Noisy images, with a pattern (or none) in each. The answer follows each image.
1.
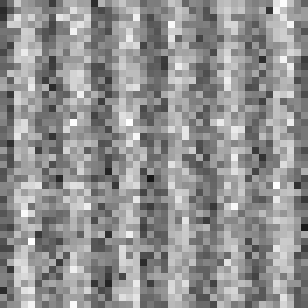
vertical stripes
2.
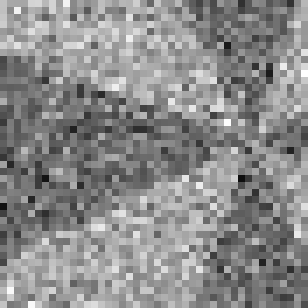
spokes from one point
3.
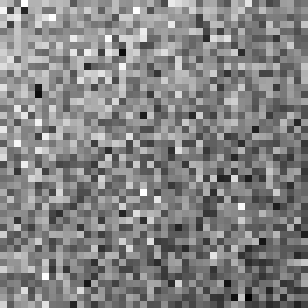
a smooth slope
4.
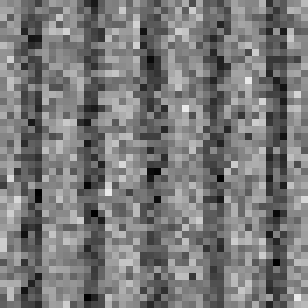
vertical stripes
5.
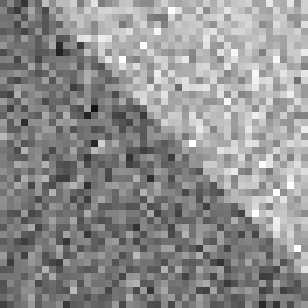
a sharp edge
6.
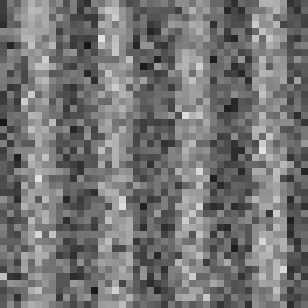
vertical stripes
